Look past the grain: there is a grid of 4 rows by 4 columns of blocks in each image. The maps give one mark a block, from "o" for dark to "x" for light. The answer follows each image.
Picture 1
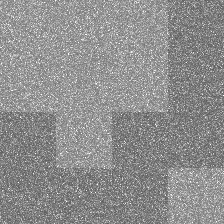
xxxo
xxxo
oxoo
ooox
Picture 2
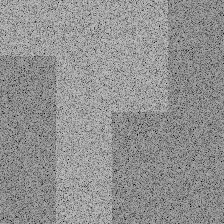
xxxo
oxxo
oxoo
oxoo
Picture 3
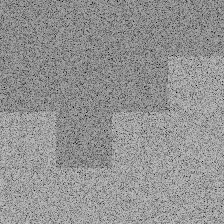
oooo
ooox
xoxx
xxxx
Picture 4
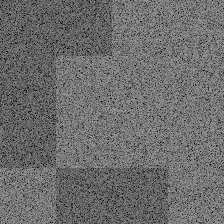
ooxx
oxxx
oxxx
xoox
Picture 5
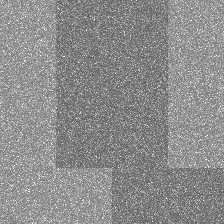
xoox
xoox
xoox
xxoo
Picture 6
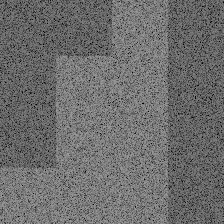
ooxo
oxxo
oxxo
xxxo
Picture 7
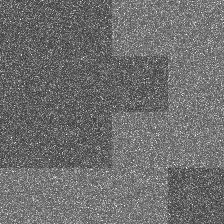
ooxx
ooox
ooxx
xxxo
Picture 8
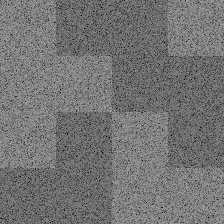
xoox
xxoo
xoxo
ooxx
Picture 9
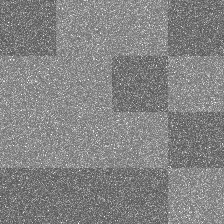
oxxo
xxox
xxxo
ooox
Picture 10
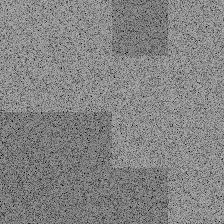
xxox
xxxx
ooxx
ooox
